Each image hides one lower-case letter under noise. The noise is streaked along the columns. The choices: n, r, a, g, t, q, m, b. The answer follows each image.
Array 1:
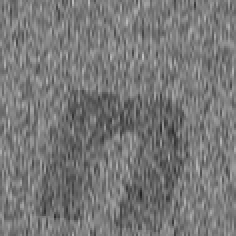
n
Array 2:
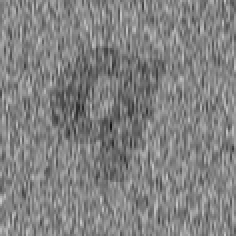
q
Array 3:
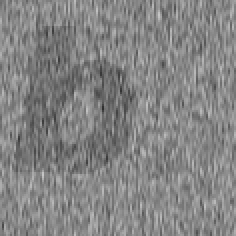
b
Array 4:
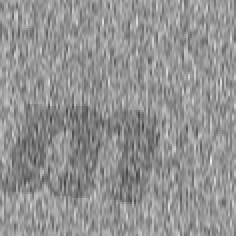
m
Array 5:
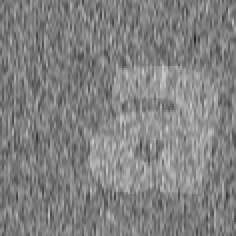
a
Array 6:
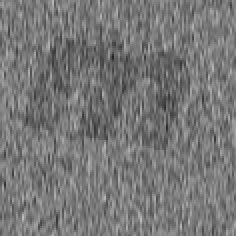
m
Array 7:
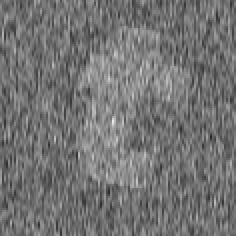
t
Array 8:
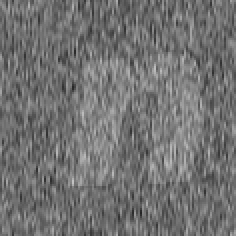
n
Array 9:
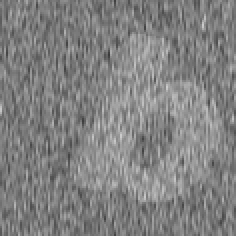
b
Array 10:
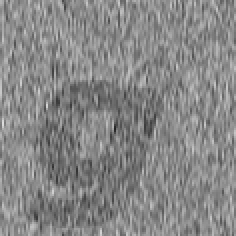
g
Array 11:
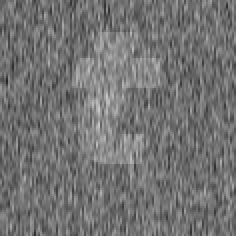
t
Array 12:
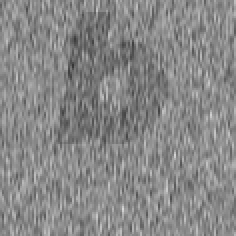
b
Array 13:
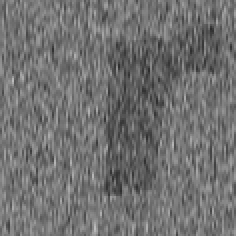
r
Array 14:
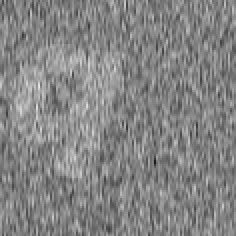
q
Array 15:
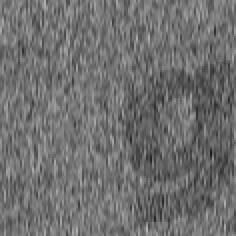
g
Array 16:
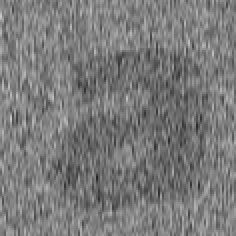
a
